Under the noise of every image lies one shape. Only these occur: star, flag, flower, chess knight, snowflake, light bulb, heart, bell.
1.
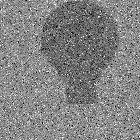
light bulb
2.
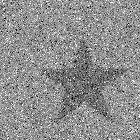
star
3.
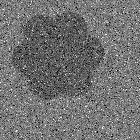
flower
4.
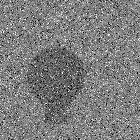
light bulb
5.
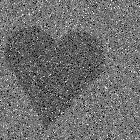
heart
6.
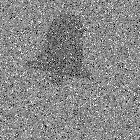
bell
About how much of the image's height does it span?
half
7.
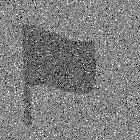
flag
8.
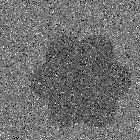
flower
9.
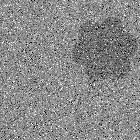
flower
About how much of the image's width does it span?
half
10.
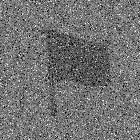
flag
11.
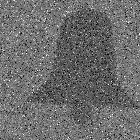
bell
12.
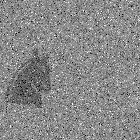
chess knight
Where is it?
middle left
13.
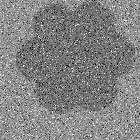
flower
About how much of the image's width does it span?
nearly all
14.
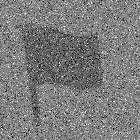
flag
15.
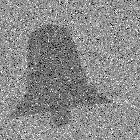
bell
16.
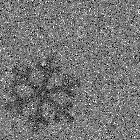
snowflake
